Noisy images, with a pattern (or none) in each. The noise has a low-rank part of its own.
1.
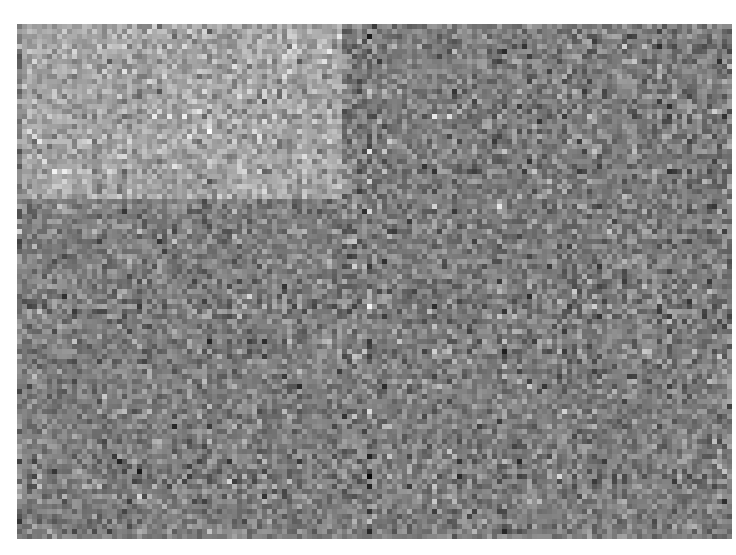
one block
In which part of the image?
top left
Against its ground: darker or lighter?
lighter
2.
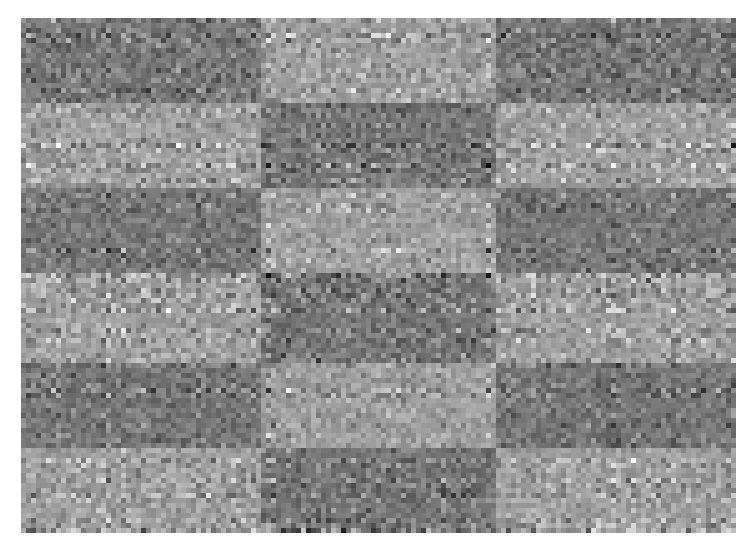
a checkerboard
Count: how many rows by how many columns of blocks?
6 by 3
